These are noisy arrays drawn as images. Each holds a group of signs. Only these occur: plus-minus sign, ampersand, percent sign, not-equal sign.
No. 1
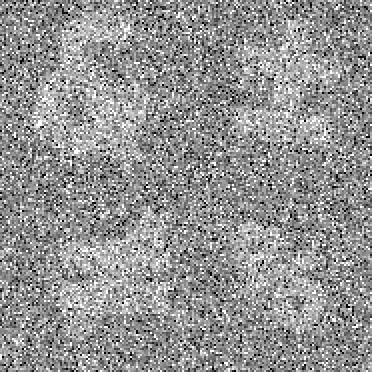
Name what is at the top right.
plus-minus sign
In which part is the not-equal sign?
bottom left
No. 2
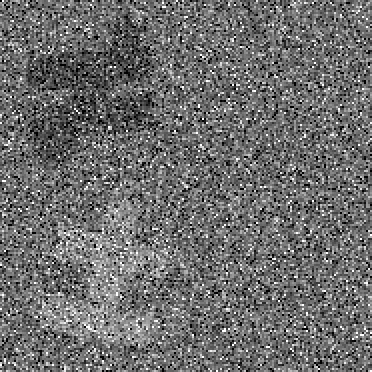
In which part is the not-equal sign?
top left
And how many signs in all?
2
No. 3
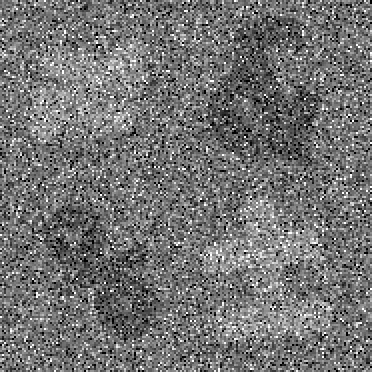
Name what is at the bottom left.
percent sign
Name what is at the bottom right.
plus-minus sign
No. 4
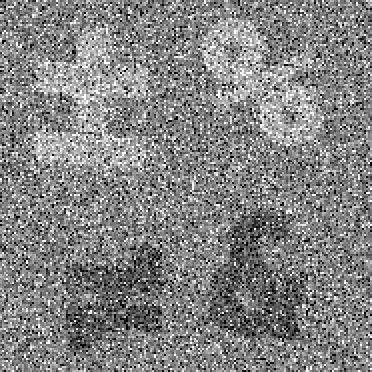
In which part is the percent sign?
top right
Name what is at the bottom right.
ampersand
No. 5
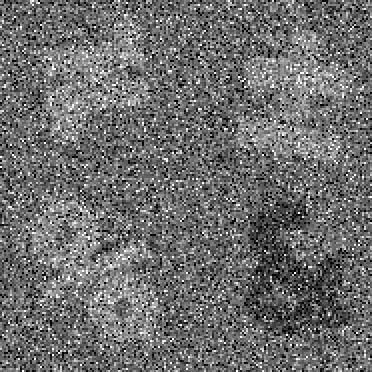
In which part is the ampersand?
bottom right
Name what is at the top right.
plus-minus sign
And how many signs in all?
4
